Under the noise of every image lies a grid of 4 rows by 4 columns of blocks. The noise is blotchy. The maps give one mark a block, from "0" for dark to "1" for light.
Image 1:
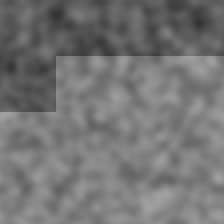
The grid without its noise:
0 0 0 0
0 1 1 1
1 1 1 1
1 1 1 1
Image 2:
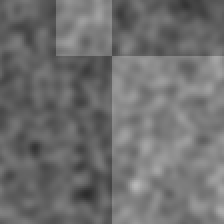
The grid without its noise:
0 1 0 0
0 0 1 1
0 0 1 1
0 0 1 1
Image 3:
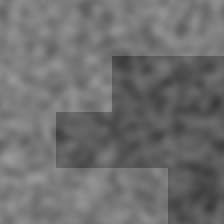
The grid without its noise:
1 1 1 1
1 1 0 0
1 0 0 0
1 1 1 0
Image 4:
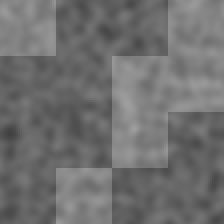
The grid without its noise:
1 0 0 1
0 0 1 1
0 0 1 0
0 1 0 0
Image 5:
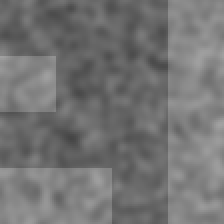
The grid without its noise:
0 0 0 1
1 0 0 1
0 0 0 1
1 1 0 1
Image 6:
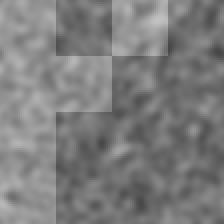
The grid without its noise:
1 0 1 0
1 1 0 0
1 0 0 0
1 0 0 0
